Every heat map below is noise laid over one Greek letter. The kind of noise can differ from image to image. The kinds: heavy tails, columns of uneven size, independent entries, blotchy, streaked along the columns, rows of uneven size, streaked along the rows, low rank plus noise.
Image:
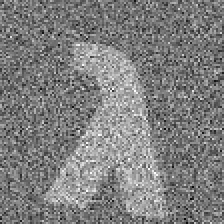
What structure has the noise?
low rank plus noise
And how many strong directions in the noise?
one
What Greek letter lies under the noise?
lambda
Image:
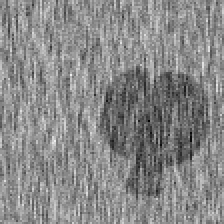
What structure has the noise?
streaked along the columns
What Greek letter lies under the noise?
phi
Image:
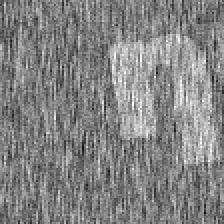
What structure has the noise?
streaked along the columns
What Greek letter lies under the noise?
eta
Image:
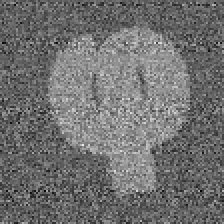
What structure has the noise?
rows of uneven size
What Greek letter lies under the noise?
phi
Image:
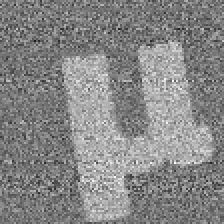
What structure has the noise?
rows of uneven size
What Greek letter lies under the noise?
mu
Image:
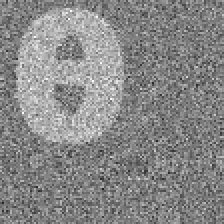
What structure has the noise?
low rank plus noise
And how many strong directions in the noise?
five to eight
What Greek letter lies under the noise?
theta
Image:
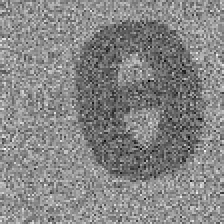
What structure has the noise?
low rank plus noise
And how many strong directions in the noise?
one
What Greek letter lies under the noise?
theta
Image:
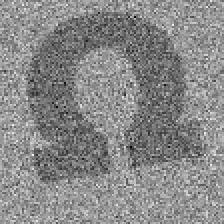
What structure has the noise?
low rank plus noise
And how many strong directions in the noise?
five to eight
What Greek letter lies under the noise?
omega
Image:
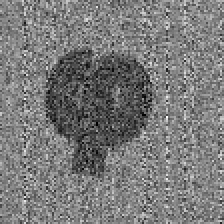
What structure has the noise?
columns of uneven size
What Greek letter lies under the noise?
phi
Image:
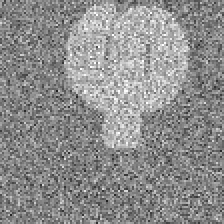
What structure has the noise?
low rank plus noise
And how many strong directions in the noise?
three or four
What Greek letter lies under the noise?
phi
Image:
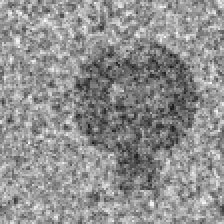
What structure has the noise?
blotchy
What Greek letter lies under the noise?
phi
